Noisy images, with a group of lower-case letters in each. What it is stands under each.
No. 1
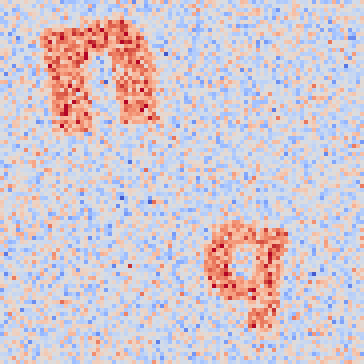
top left: n; bottom right: q
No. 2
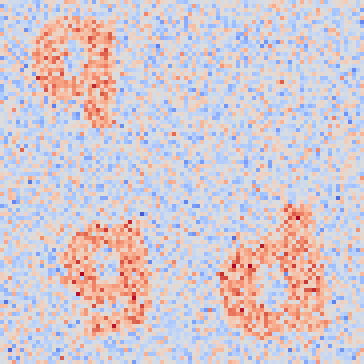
top left: q; bottom left: g; bottom right: d
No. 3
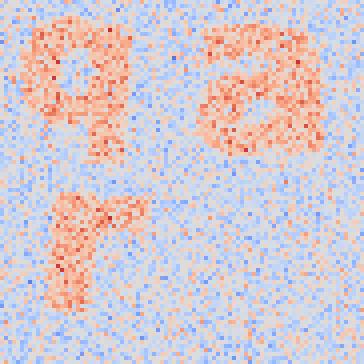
top left: q; top right: a; bottom left: r
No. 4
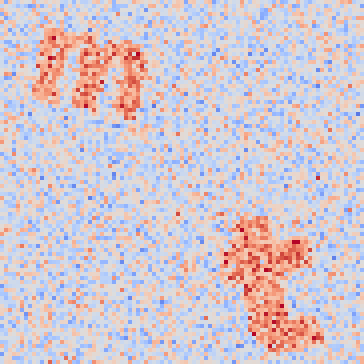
top left: m; bottom right: t
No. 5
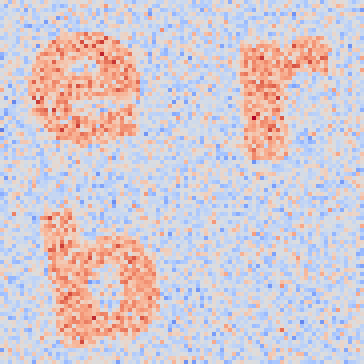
top left: e; top right: r; bottom left: b
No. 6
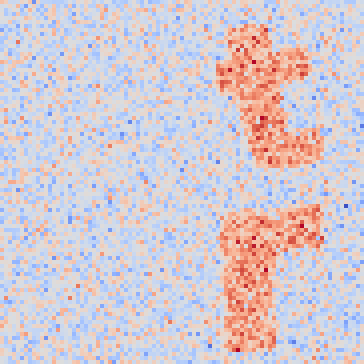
top right: t; bottom right: r
